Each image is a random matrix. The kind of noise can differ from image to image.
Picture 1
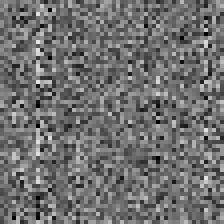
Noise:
columns of uneven size
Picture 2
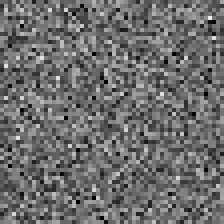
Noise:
independent entries
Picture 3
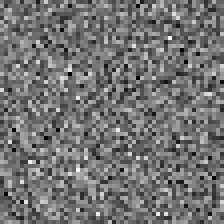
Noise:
independent entries
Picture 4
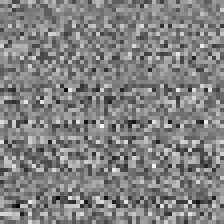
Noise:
rows of uneven size
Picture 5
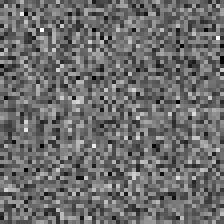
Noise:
low rank plus noise
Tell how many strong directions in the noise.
five to eight
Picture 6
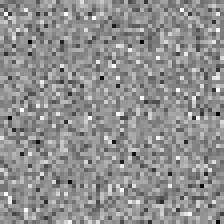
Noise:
heavy tails
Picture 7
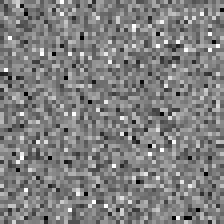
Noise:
heavy tails
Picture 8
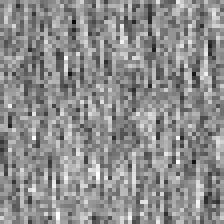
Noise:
streaked along the columns
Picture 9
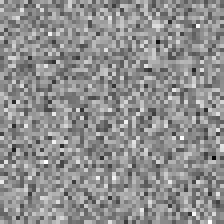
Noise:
independent entries
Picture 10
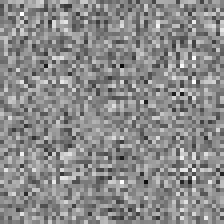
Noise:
low rank plus noise
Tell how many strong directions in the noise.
two
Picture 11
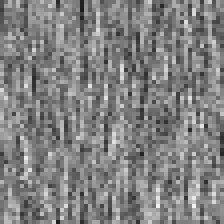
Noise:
streaked along the columns
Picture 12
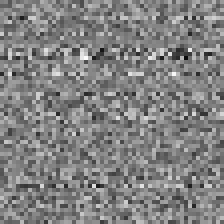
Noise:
rows of uneven size
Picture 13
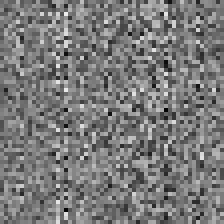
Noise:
columns of uneven size
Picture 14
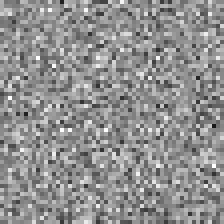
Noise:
low rank plus noise
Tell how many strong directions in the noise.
one
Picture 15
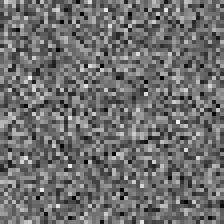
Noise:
independent entries
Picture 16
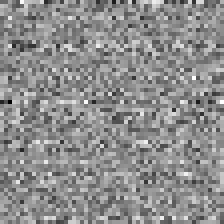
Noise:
rows of uneven size
